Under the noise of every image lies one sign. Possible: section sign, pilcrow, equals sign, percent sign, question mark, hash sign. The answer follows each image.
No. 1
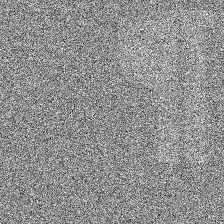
light pilcrow
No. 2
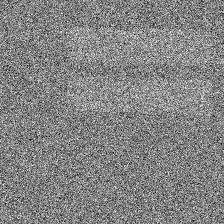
light equals sign
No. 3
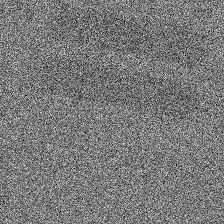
dark equals sign
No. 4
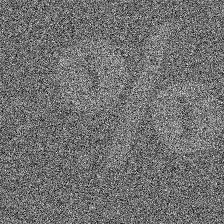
light percent sign
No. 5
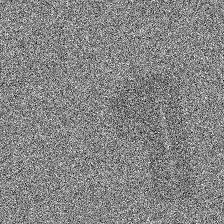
dark pilcrow
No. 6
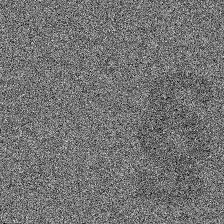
dark section sign
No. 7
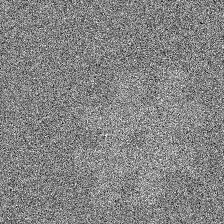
light hash sign
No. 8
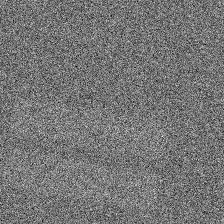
light equals sign
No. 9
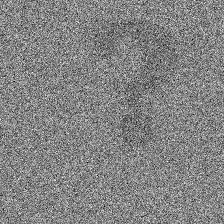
dark question mark
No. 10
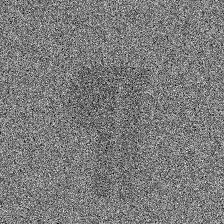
dark pilcrow
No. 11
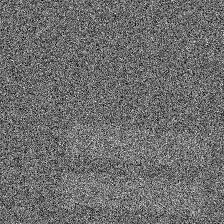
light equals sign
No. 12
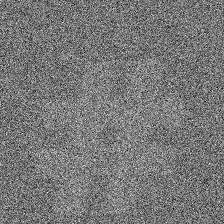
light hash sign
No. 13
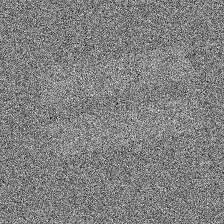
light equals sign
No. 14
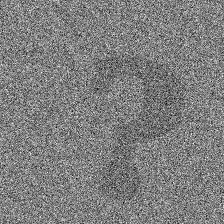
dark question mark
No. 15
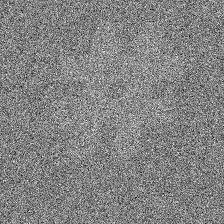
light hash sign
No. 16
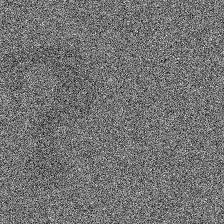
dark question mark
